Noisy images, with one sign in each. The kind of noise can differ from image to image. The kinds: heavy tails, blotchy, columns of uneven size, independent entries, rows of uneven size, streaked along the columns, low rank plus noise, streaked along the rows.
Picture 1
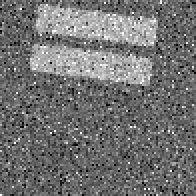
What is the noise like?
heavy tails
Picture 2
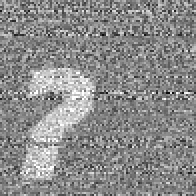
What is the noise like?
rows of uneven size
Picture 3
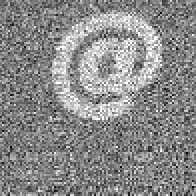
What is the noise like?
low rank plus noise
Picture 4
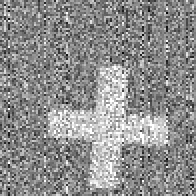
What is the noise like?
columns of uneven size
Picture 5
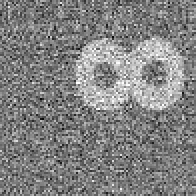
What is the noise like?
low rank plus noise
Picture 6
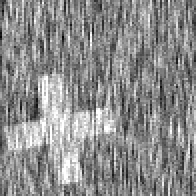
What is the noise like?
streaked along the columns
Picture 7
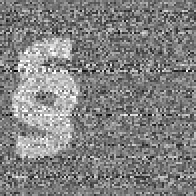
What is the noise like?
rows of uneven size
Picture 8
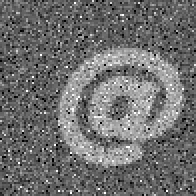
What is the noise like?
heavy tails
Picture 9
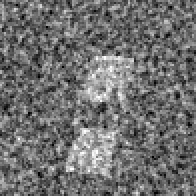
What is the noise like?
blotchy
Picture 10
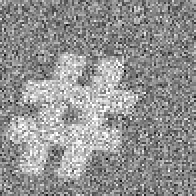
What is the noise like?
low rank plus noise
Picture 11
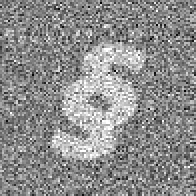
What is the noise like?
low rank plus noise
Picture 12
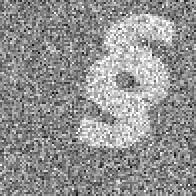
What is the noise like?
independent entries
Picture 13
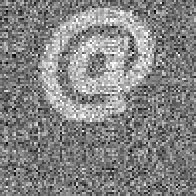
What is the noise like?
low rank plus noise
